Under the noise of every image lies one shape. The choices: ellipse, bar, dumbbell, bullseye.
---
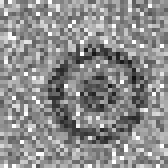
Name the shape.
bullseye
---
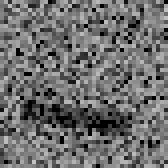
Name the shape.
bar
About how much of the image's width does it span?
two thirds
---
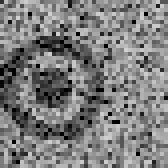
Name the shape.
bullseye
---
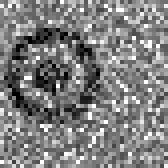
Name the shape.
bullseye
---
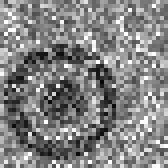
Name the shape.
bullseye
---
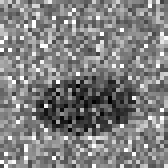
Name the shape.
ellipse
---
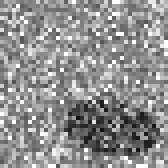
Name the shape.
ellipse
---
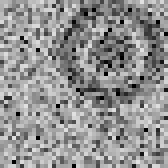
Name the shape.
bullseye
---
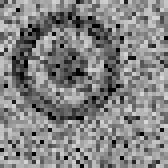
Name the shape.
bullseye
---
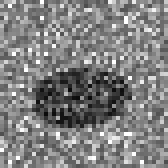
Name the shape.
ellipse
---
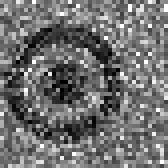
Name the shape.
bullseye
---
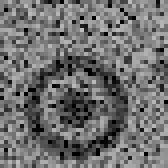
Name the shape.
bullseye
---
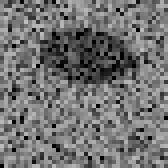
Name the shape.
ellipse
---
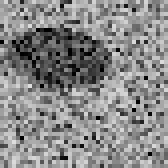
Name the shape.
ellipse
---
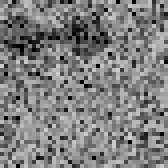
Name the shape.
dumbbell
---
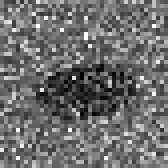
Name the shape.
ellipse
